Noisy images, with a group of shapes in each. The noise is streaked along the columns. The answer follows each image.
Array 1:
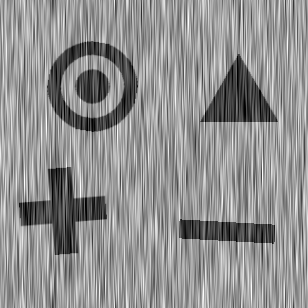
top left: bullseye; top right: triangle; bottom left: cross; bottom right: bar
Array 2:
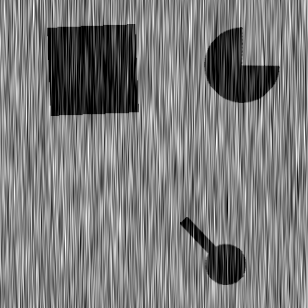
top left: square; top right: disc with a wedge cut out; bottom right: lollipop
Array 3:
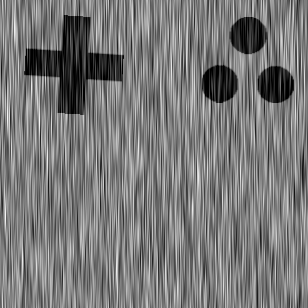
top left: cross; top right: three dots
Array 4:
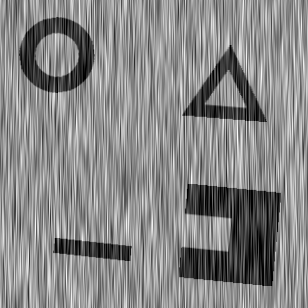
top left: ring; top right: triangle frame; bottom left: bar; bottom right: square with a notch
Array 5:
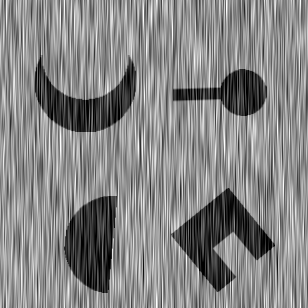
top left: crescent; top right: lollipop; bottom left: half disc; bottom right: square with a notch
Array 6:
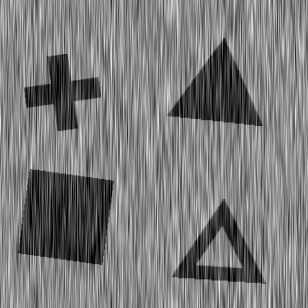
top left: cross; top right: triangle; bottom left: square; bottom right: triangle frame
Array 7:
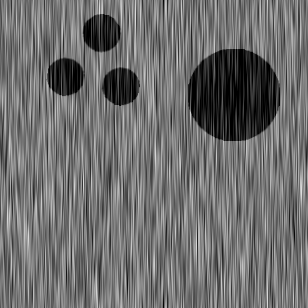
top left: three dots; top right: disc
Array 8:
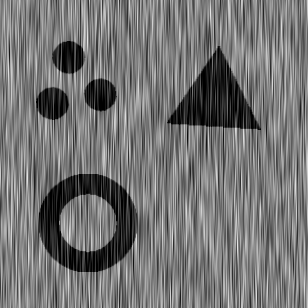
top left: three dots; top right: triangle; bottom left: ring
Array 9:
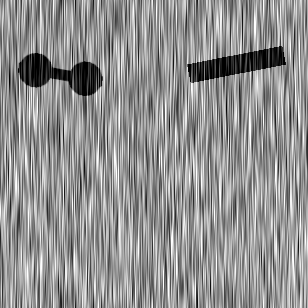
top left: dumbbell; top right: bar
